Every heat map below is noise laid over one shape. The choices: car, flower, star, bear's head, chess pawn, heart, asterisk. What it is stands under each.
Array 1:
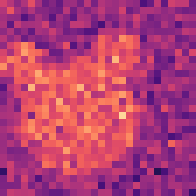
bear's head
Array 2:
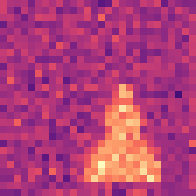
chess pawn
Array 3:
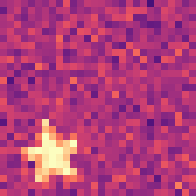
star
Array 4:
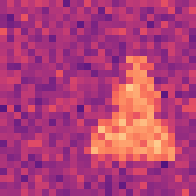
chess pawn
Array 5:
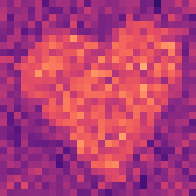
heart
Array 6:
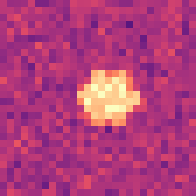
flower
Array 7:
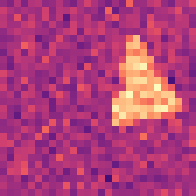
chess pawn
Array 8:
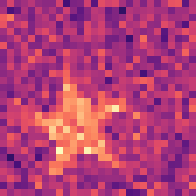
star
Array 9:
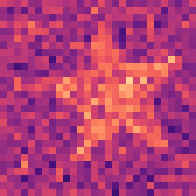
star
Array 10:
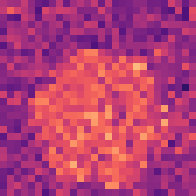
flower
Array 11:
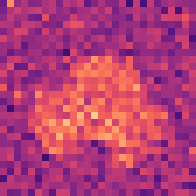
car
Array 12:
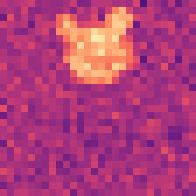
bear's head
